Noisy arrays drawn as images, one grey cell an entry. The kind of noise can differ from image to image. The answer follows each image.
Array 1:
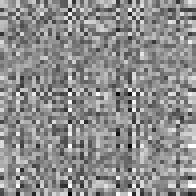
low rank plus noise
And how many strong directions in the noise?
one
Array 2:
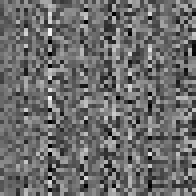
columns of uneven size
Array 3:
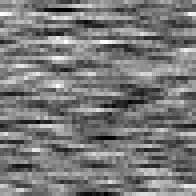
streaked along the rows
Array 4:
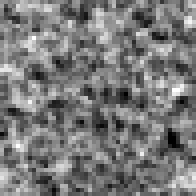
blotchy
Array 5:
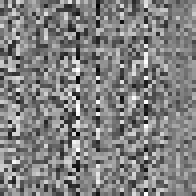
columns of uneven size
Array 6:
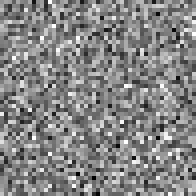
independent entries
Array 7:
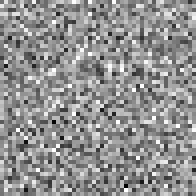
independent entries
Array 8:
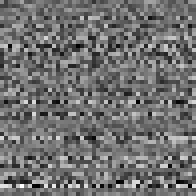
rows of uneven size
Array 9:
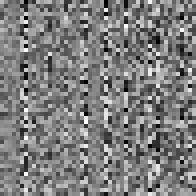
columns of uneven size
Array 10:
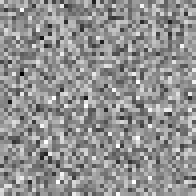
independent entries
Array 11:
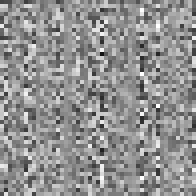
columns of uneven size
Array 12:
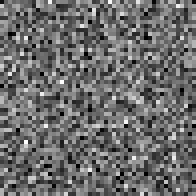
independent entries
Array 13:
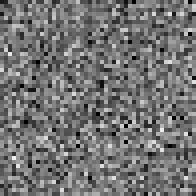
independent entries
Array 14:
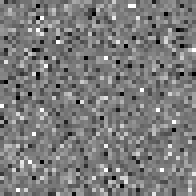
heavy tails
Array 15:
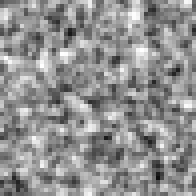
blotchy
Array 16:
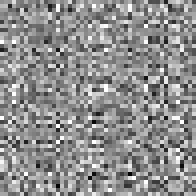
low rank plus noise
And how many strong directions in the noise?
two
